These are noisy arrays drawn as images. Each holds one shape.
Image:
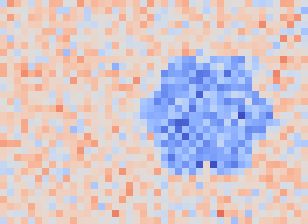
flower
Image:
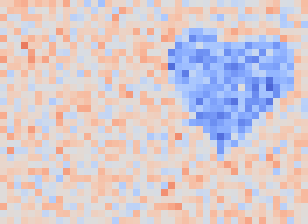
heart
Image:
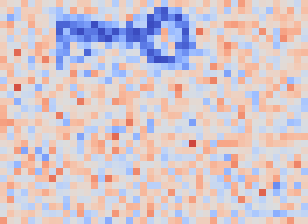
key
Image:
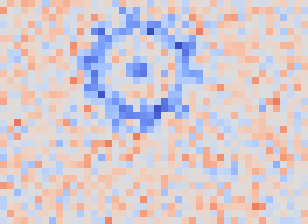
gear
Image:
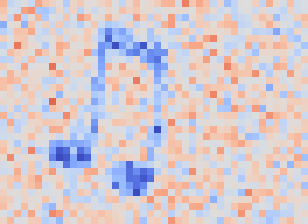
pair of musical notes
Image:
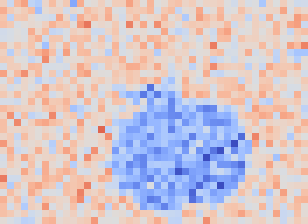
apple
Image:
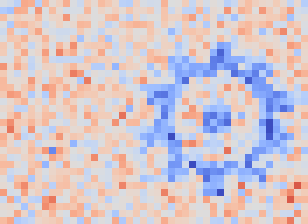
gear
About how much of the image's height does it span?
two thirds
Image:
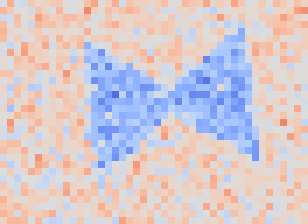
bow tie
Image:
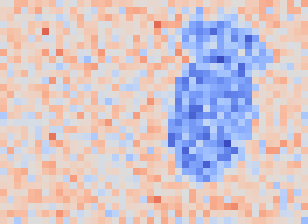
footprint
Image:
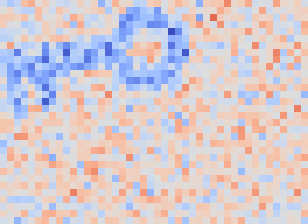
key
